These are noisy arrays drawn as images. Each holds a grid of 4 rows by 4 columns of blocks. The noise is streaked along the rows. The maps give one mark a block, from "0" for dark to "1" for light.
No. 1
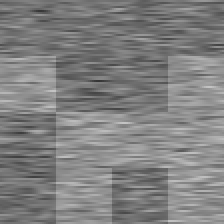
0 0 0 0
1 0 0 1
0 1 1 1
0 1 0 1
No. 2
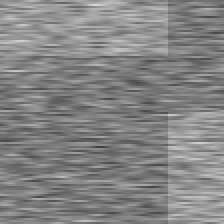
1 1 1 0
0 0 0 0
0 0 0 1
0 0 0 1
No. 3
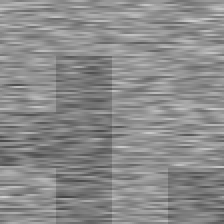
1 1 1 1
1 0 1 1
0 0 1 1
1 0 1 0
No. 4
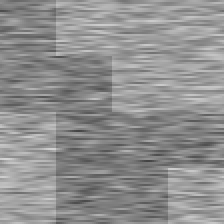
0 1 1 1
0 0 1 1
1 0 0 0
1 0 0 1
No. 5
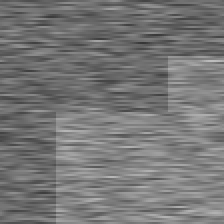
0 0 0 0
0 0 0 1
0 1 1 1
0 1 1 1
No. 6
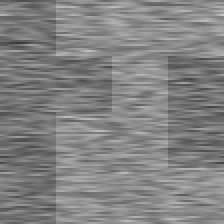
0 1 1 1
0 0 1 0
0 1 1 0
0 1 1 1
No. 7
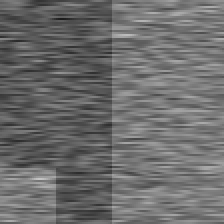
0 0 1 1
0 0 1 1
0 0 1 1
1 0 1 1
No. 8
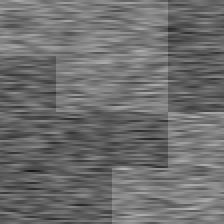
1 1 1 0
0 1 1 0
0 0 0 1
0 0 1 1
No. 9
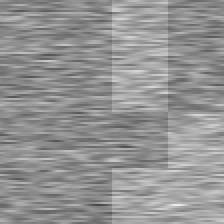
0 0 1 0
0 0 1 0
0 0 0 1
0 0 1 1
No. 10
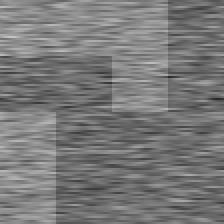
1 1 1 0
0 0 1 0
1 0 0 0
1 0 0 0
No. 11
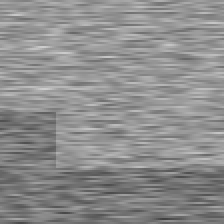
1 1 1 1
1 1 1 1
0 1 1 1
0 0 0 0
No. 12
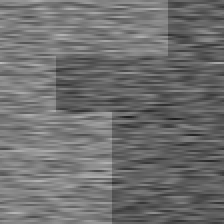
1 1 1 0
1 0 0 0
1 1 0 0
1 1 0 0
